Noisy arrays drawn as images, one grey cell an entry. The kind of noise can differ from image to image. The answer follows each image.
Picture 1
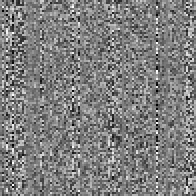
columns of uneven size
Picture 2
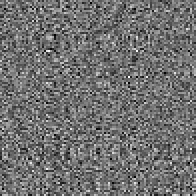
low rank plus noise
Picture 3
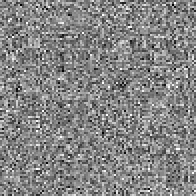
low rank plus noise
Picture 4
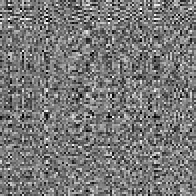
low rank plus noise
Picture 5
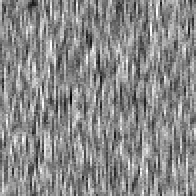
streaked along the columns
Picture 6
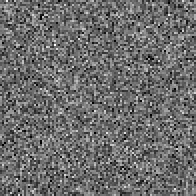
independent entries
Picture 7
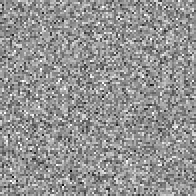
independent entries
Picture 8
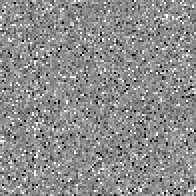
heavy tails
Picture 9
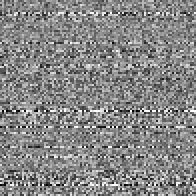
rows of uneven size
